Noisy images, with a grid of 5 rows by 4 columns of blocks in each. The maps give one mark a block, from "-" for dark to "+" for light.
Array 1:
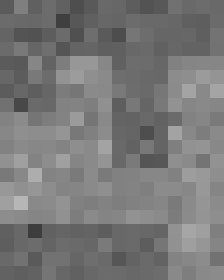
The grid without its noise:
- - - -
- + - +
+ + - +
+ + + +
- - - +
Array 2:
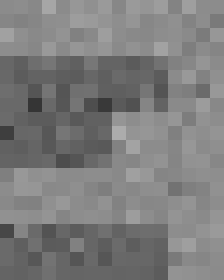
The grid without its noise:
+ + + +
- - - +
- - + +
+ + + +
- - - +
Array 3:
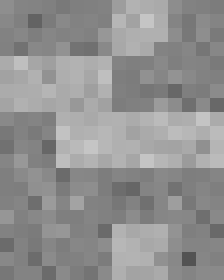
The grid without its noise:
- - + -
+ + - -
- + + +
- - - -
- - + -
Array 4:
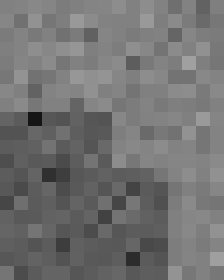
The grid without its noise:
+ + + +
+ + + +
- - + +
- - - +
- - - +
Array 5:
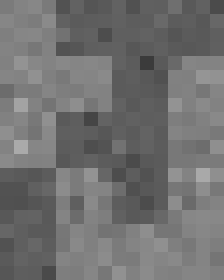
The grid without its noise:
+ - - -
+ + - +
+ - - +
- + - +
- + + +
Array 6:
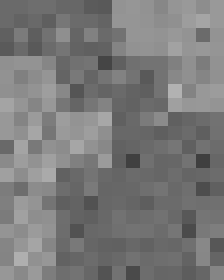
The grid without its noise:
- - + +
+ - - +
+ + - -
+ - - -
+ - - -
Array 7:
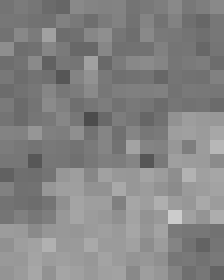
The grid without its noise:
- - - -
- - - -
- - - +
- + + +
+ + + -
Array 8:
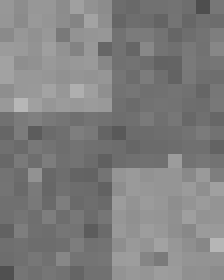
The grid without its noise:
+ + - -
+ + - -
- - - -
- - + +
- - + +
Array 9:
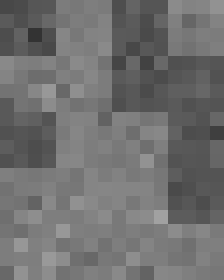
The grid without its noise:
- + - +
+ + - -
- + + -
+ + + -
+ + + +
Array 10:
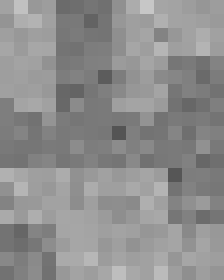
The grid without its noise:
+ - + +
+ - + -
- - - -
+ + + -
- + + +
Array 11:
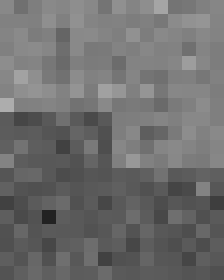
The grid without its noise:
+ + + +
+ + + +
- - + +
- - - -
- - - -
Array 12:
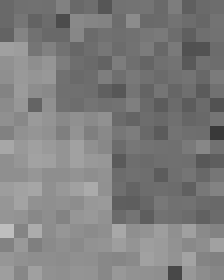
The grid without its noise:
- - - -
+ - - -
+ + - -
+ + - -
+ + + +
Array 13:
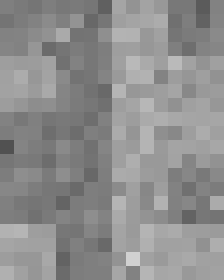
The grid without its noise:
- - + -
+ - + +
- - + +
- - + -
+ - + +
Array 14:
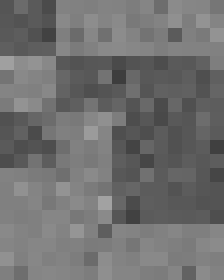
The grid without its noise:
- + + +
+ - - -
- + - -
+ + - -
+ + + +
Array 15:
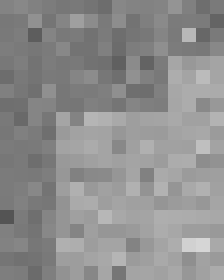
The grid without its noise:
- - - -
- - - +
- + + +
- + + +
- + + +
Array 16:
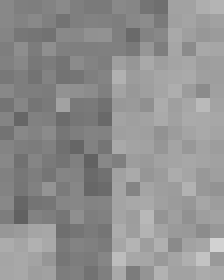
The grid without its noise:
- - - +
- - + +
- - + +
- - + +
+ - + +
